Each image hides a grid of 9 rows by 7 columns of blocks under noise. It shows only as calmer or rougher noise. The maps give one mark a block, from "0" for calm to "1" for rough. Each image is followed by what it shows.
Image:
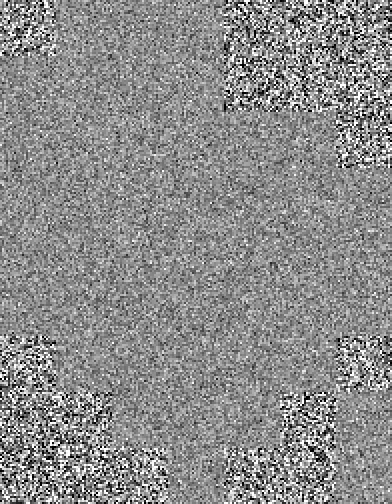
1 0 0 0 1 1 1
0 0 0 0 1 1 1
0 0 0 0 0 0 1
0 0 0 0 0 0 0
0 0 0 0 0 0 0
0 0 0 0 0 0 0
1 0 0 0 0 0 1
1 1 0 0 0 1 0
1 1 1 0 1 1 0
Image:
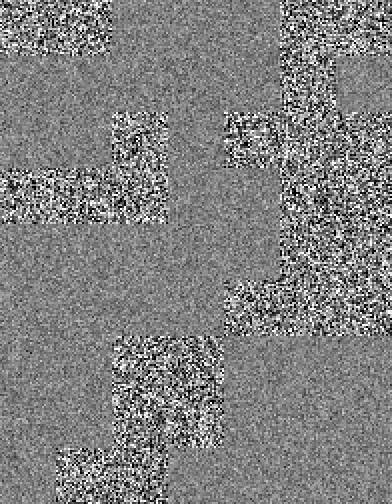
1 1 0 0 0 1 1
0 0 0 0 0 1 0
0 0 1 0 1 1 1
1 1 1 0 0 1 1
0 0 0 0 0 1 1
0 0 0 0 1 1 1
0 0 1 1 0 0 0
0 0 1 1 0 0 0
0 1 1 0 0 0 0
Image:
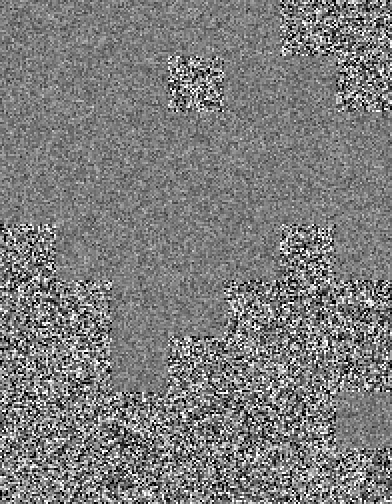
0 0 0 0 0 1 1
0 0 0 1 0 0 1
0 0 0 0 0 0 0
0 0 0 0 0 0 0
1 0 0 0 0 1 0
1 1 0 0 1 1 1
1 1 0 1 1 1 1
1 1 1 1 1 1 0
1 1 1 1 1 1 1
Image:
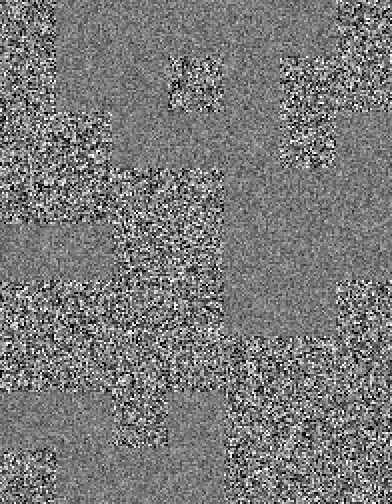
1 0 0 0 0 0 1
1 0 0 1 0 1 1
1 1 0 0 0 1 0
1 1 1 1 0 0 0
0 0 1 1 0 0 0
1 1 1 1 0 0 1
1 1 1 1 1 1 1
0 0 1 0 1 1 1
1 0 0 0 1 1 1
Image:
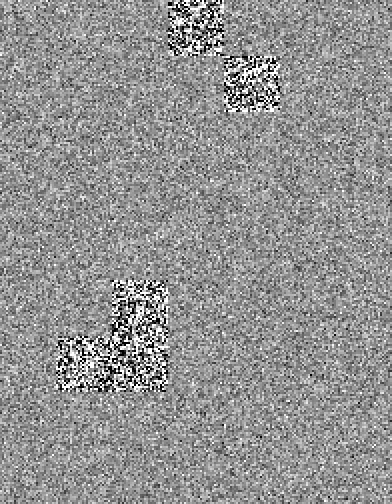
0 0 0 1 0 0 0
0 0 0 0 1 0 0
0 0 0 0 0 0 0
0 0 0 0 0 0 0
0 0 0 0 0 0 0
0 0 1 0 0 0 0
0 1 1 0 0 0 0
0 0 0 0 0 0 0
0 0 0 0 0 0 0
